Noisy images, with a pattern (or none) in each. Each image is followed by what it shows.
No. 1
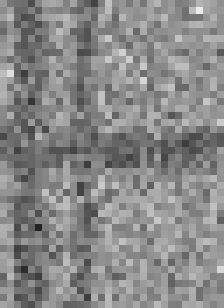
bands of rows crossing bands of columns
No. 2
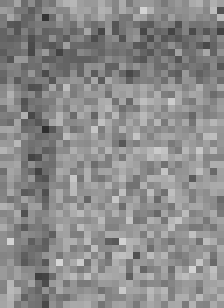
bands of rows crossing bands of columns
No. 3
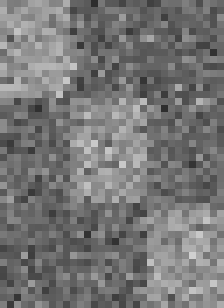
blocks along the diagonal
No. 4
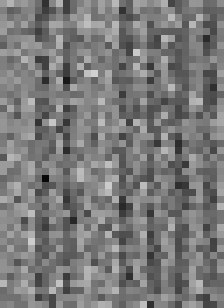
bands of columns
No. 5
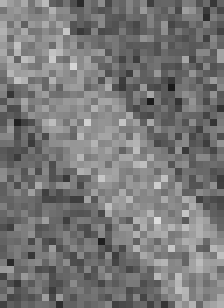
a diagonal band
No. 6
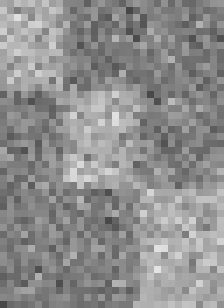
blocks along the diagonal
